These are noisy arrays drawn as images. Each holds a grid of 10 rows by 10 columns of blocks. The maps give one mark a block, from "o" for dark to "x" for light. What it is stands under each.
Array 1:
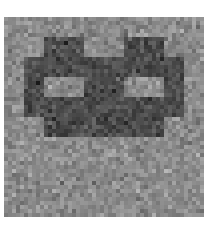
xxxxxxxxxx
xxooxxooxx
xoooooooox
xoxxooxxox
xoooooooox
xxooooooxx
xxxxxxxxxx
xxxxxxxxxx
xxxxxxxxxx
xxxxxxxxxx
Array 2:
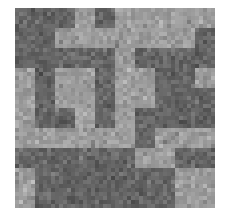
oooxoxxxxx
ooxxxxxxxo
oooooxoooo
xoxxoxxoox
xoxxoxxooo
xooxoxoooo
xxxxxxoxxx
ooooooxxoo
xoooooooxx
xoooooooxx
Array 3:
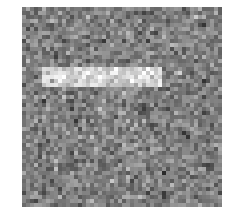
oooooooooo
oooooooooo
oooooooooo
oxxxxxxooo
oooooooooo
oooooooooo
oooooooooo
oooooooooo
oooooooooo
oooooooooo
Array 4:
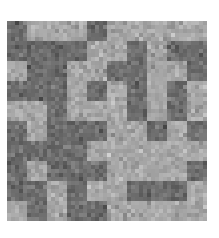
oxxxoxxxxx
ooooxxoxoo
xooxxooxxo
oooxoxoxox
xxoxxxoxox
oxoooxxoxo
ooooxxxxxx
oxoooxxxxo
ooxoxxooox
xoxooxxxxx
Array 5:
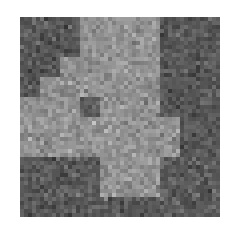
oooxxxxooo
oooxxxxooo
ooxxxxxooo
oxxxxxxooo
xxxoxxxooo
xxxxxxxxoo
xxxxxxxxoo
ooooxxxooo
ooooxxxooo
oooooooooo
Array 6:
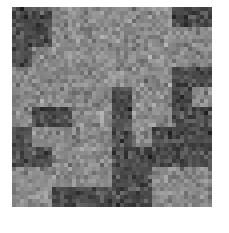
ooxxxxxxoo
ooxxxxxxxx
oxxxxxxxxx
xxxxxxxxoo
xxxxxoxxox
xooxxoxxoo
oxxxxoxooo
ooxxxooooo
xxxxxooxxx
xxoooooxxx
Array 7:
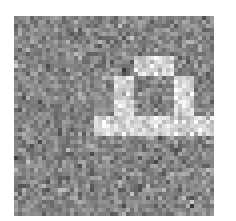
oooooooooo
oooooooooo
ooooooxxoo
oooooxooxo
oooooxooxo
ooooxxxxxx
oooooooooo
oooooooooo
oooooooooo
oooooooooo
